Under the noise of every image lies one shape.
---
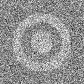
bullseye
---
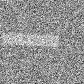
bar
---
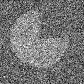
disc with a wedge cut out
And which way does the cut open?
up and right
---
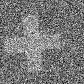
cross
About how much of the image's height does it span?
two thirds
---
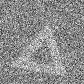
triangle frame
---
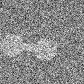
dumbbell
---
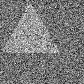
triangle
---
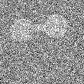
dumbbell
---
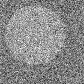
disc
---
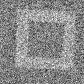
square frame
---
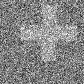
cross
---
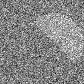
half disc
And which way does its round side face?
up and right
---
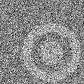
bullseye
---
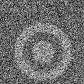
bullseye
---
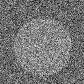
disc
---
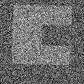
square with a notch
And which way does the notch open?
right
